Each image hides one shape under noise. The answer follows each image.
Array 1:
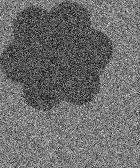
flower
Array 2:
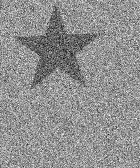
star
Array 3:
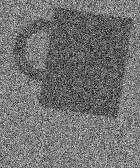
cup
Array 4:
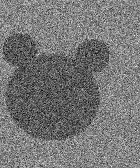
bear's head
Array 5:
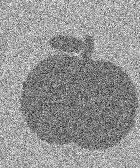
apple
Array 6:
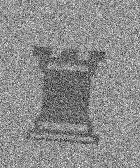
chess rook
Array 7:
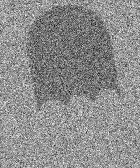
ghost
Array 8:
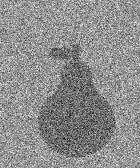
pear
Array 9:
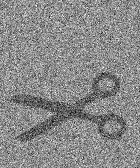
pair of scissors
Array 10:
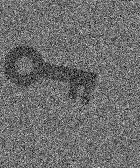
key
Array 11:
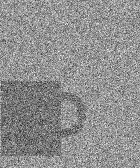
cup
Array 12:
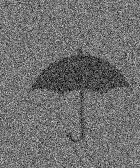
umbrella
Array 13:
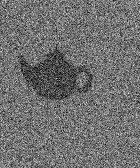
teapot
